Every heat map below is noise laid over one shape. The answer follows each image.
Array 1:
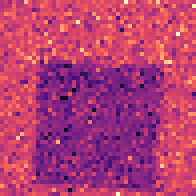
dark square
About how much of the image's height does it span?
two thirds
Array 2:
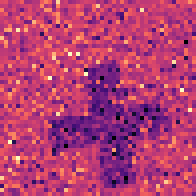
dark cross
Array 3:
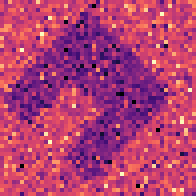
dark square with a notch
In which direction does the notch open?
down and left
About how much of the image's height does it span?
nearly all
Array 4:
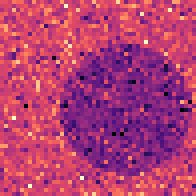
dark disc
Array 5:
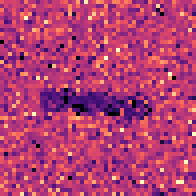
dark bar
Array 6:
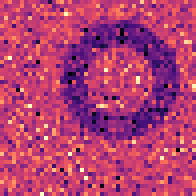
dark ring
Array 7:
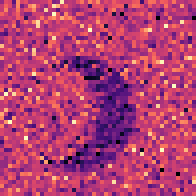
dark crescent
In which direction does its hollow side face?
left
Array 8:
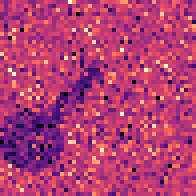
dark lollipop
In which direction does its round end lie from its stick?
down and left
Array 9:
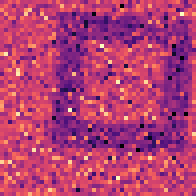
dark square frame
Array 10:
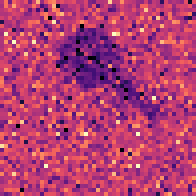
dark lollipop
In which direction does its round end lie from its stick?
up and left
